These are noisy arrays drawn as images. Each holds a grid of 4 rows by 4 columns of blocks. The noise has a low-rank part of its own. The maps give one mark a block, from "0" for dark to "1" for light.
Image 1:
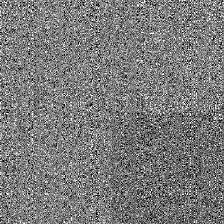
1 1 1 1
1 1 1 1
1 1 0 0
1 1 0 0
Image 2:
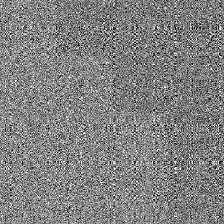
1 0 0 0
1 1 0 0
1 1 1 0
1 1 1 0
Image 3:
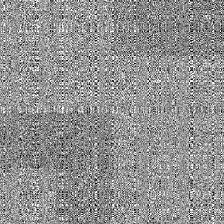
1 1 0 0
1 1 1 1
0 0 1 1
1 0 1 1
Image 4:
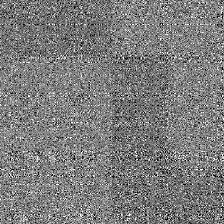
0 0 1 1
1 1 0 1
1 1 0 1
1 1 0 0
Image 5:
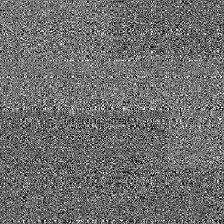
1 1 0 0
1 1 1 1
0 0 0 1
0 0 0 0
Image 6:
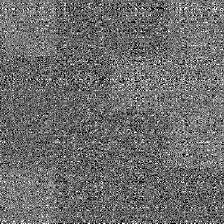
1 0 0 1
0 0 1 1
0 0 0 1
1 0 0 0
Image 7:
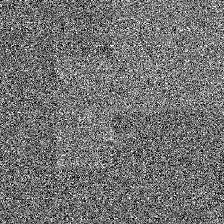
0 0 1 1
0 1 1 1
0 1 0 0
0 0 0 0
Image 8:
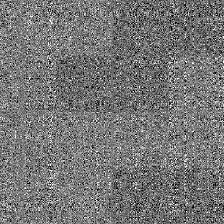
1 1 0 0
1 0 0 1
1 1 1 1
1 1 0 0
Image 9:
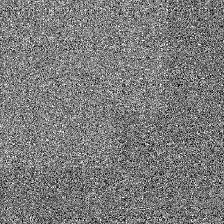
1 1 1 0
1 1 1 0
1 1 0 0
0 0 0 0
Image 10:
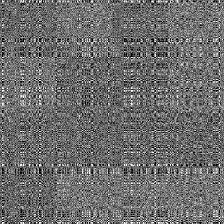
0 1 0 1
1 0 0 1
0 0 0 0
0 1 1 1
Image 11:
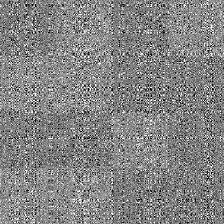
0 1 0 1
1 1 0 0
0 0 1 0
1 1 0 0
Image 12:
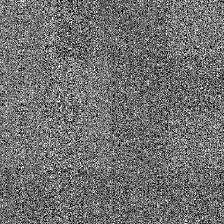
1 0 0 1
1 1 0 0
1 1 0 1
0 0 0 0
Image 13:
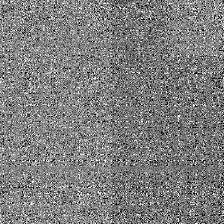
1 1 0 1
1 1 0 0
1 1 0 0
1 1 0 0
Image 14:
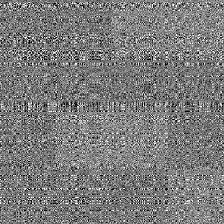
0 0 1 1
0 0 0 0
0 1 1 0
0 0 0 1
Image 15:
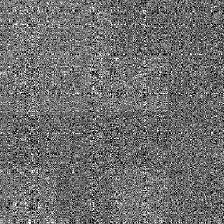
1 1 0 0
1 1 1 0
0 0 0 0
1 0 1 0
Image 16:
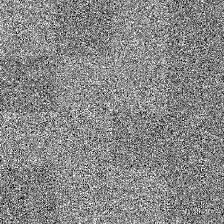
1 0 1 0
0 1 1 0
1 1 0 0
0 1 1 0
